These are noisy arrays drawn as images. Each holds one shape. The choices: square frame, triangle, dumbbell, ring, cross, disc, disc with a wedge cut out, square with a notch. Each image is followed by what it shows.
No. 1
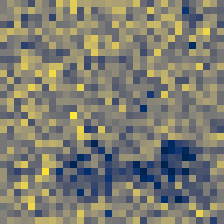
dumbbell
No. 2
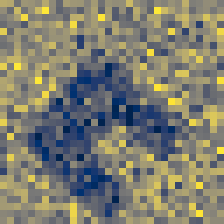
square with a notch
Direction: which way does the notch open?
down and right
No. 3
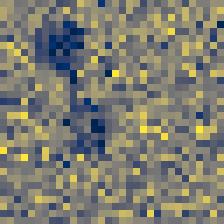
dumbbell
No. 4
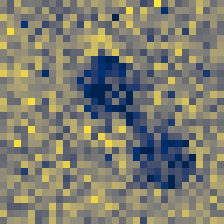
dumbbell
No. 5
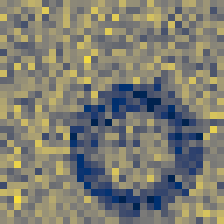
ring
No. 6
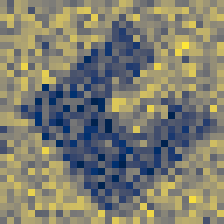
square with a notch
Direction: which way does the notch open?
up and right
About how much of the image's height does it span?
nearly all
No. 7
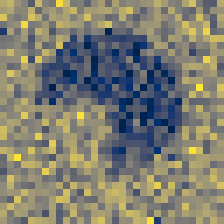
disc with a wedge cut out
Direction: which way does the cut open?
down and left
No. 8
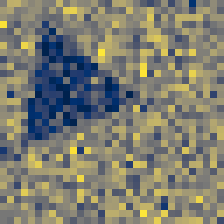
triangle
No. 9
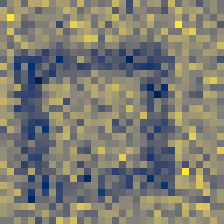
square frame
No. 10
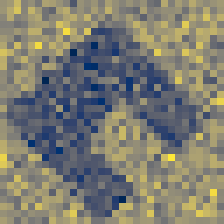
square with a notch
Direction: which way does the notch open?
down and right
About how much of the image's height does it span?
nearly all
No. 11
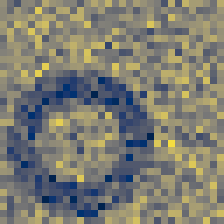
ring
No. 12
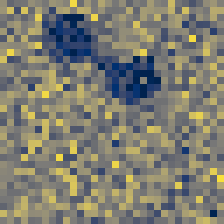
dumbbell
